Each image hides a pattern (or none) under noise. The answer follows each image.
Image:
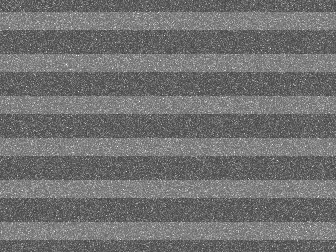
horizontal stripes
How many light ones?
6
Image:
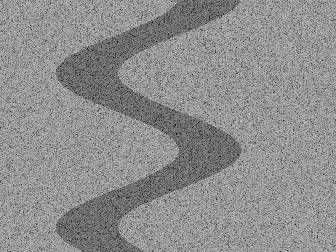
a wavy band
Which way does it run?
top to bottom
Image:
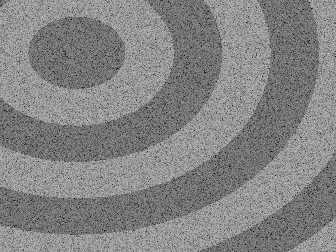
rings round one point
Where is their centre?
top left
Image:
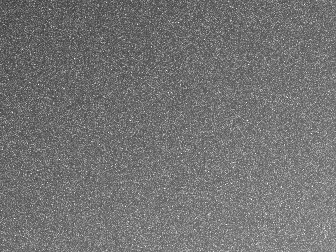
a smooth slope
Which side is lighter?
bottom right
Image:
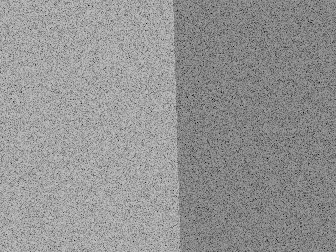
a sharp edge
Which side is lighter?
left
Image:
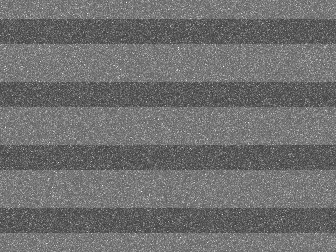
horizontal stripes
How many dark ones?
4
